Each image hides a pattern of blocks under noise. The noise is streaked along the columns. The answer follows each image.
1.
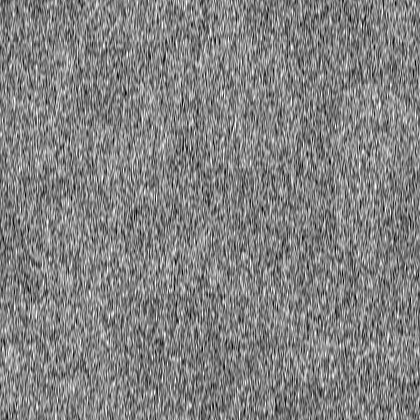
no symmetry
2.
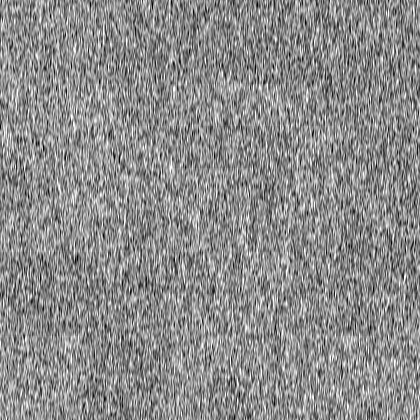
mirrored about the diagonal from the bottom left
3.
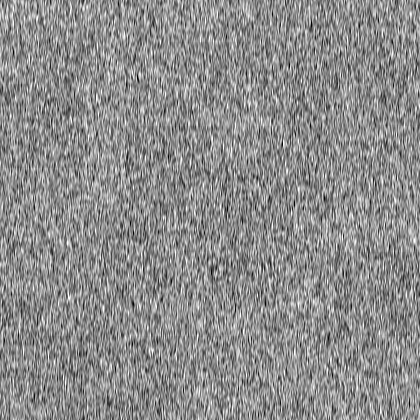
the same after a half turn
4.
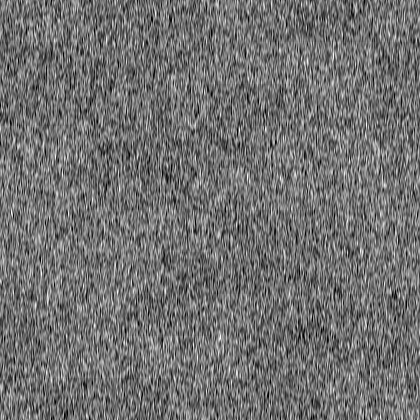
the same after a half turn
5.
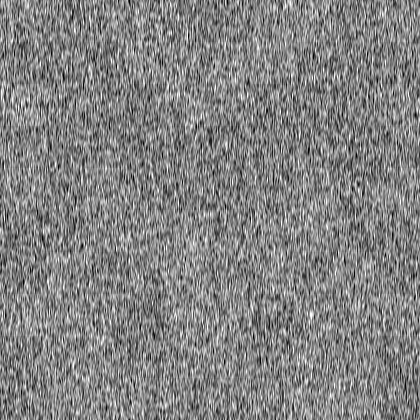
left and right mirror each other
